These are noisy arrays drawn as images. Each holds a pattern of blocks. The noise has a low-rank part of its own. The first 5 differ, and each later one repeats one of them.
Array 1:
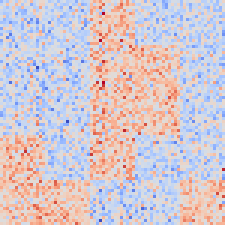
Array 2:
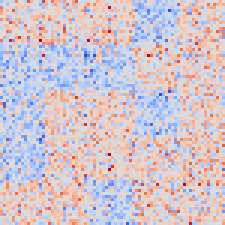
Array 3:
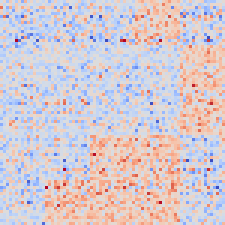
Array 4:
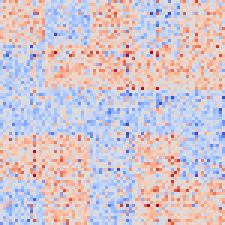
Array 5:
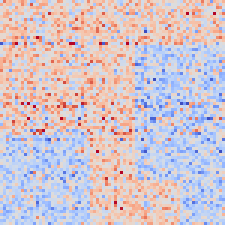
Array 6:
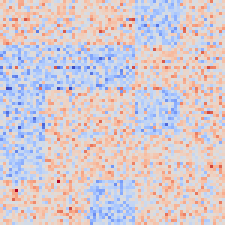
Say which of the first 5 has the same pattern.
2
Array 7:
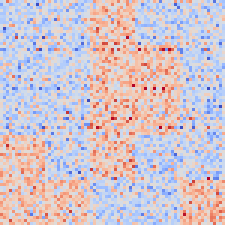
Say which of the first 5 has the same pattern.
1
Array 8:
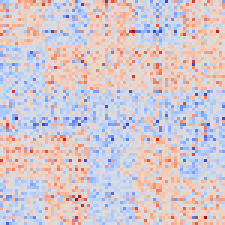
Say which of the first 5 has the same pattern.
4
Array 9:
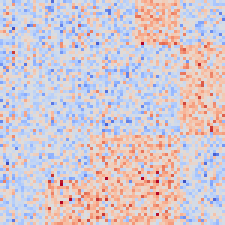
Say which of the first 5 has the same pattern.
3
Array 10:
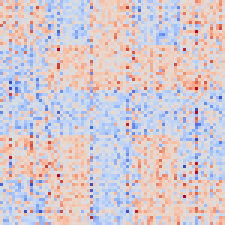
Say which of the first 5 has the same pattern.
4
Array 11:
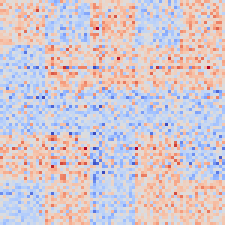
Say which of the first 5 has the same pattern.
4
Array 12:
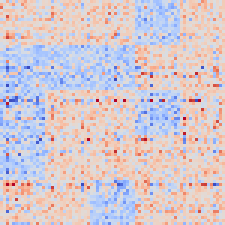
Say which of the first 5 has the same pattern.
2
